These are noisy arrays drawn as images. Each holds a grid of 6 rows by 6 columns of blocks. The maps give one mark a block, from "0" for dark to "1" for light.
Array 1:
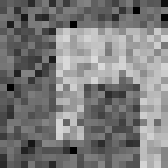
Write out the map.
0 0 0 0 0 0
0 0 1 1 1 1
0 0 1 1 1 1
0 0 1 0 0 1
0 0 1 0 0 1
0 0 0 0 0 1
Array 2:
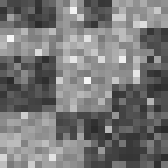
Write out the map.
0 0 1 0 1 1
1 1 1 1 1 0
0 0 1 1 1 0
0 0 1 1 0 0
1 1 0 0 0 0
1 1 1 0 0 0
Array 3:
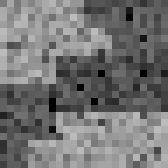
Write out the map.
1 1 1 0 0 0
1 1 1 1 0 0
1 1 0 0 0 0
0 0 0 0 0 0
0 0 1 1 1 1
0 1 1 1 1 1
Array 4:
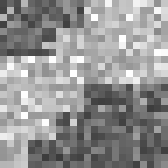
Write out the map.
0 0 0 1 1 1
0 0 1 1 1 1
1 1 1 1 1 1
1 1 1 0 0 0
1 1 0 0 0 0
1 0 0 0 0 0
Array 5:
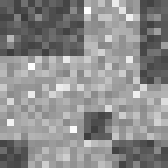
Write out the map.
0 0 0 1 1 0
0 0 0 1 1 0
1 1 1 1 1 0
1 1 1 1 1 1
1 1 1 0 1 1
0 1 1 1 0 0
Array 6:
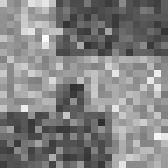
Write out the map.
1 1 0 0 0 0
1 1 0 0 0 0
1 1 1 1 1 1
1 1 0 1 1 1
0 0 0 0 1 1
0 0 0 0 1 1
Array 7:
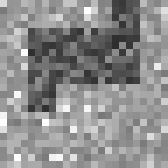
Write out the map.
1 1 1 1 0 1
1 0 0 0 0 1
1 0 0 0 0 1
1 0 1 1 1 1
1 1 1 1 1 1
1 1 1 1 1 1
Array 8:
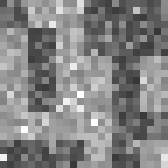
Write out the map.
0 1 1 0 0 0
1 0 1 0 0 0
1 0 1 1 0 1
1 0 1 1 0 1
1 1 1 1 0 0
0 0 0 1 0 1
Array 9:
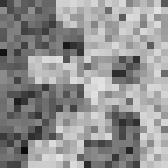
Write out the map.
0 0 1 1 1 1
0 0 0 1 1 1
0 1 1 1 0 1
0 0 0 1 1 1
0 0 1 1 0 1
0 1 1 0 0 1
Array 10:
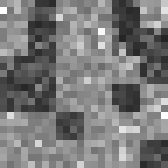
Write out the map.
1 0 1 1 0 1
1 0 1 1 0 0
0 0 1 1 1 0
0 0 1 1 0 1
1 1 0 1 1 1
1 1 1 1 1 0
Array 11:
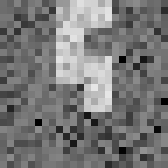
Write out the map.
0 0 1 1 0 0
0 0 1 0 0 0
0 0 1 1 0 0
0 0 0 1 0 0
0 0 0 0 0 0
0 0 0 0 0 0
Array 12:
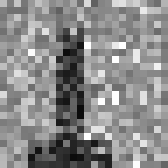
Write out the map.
1 1 1 1 1 1
1 1 0 1 1 1
1 1 0 1 1 1
1 1 0 1 1 1
1 1 0 1 1 1
1 0 0 0 1 1
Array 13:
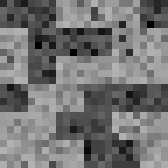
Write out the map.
0 0 1 1 1 0
1 0 0 0 1 1
1 0 1 1 1 1
0 1 1 0 0 0
1 1 0 0 1 1
1 1 1 0 0 1
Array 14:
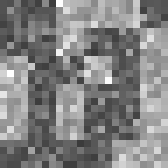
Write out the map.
0 0 1 1 1 0
0 0 1 0 0 1
1 0 0 1 0 1
1 0 1 0 0 1
1 0 1 0 0 1
0 0 0 0 1 1
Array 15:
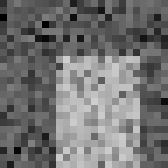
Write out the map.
0 0 0 0 0 0
0 0 0 0 0 0
0 0 1 1 1 0
0 0 1 1 1 0
0 0 1 1 1 0
0 0 1 1 1 0
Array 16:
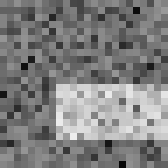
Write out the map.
0 0 0 0 0 0
0 0 0 0 0 0
0 0 0 0 0 0
0 0 1 1 1 1
0 0 1 1 1 1
0 0 0 0 0 0
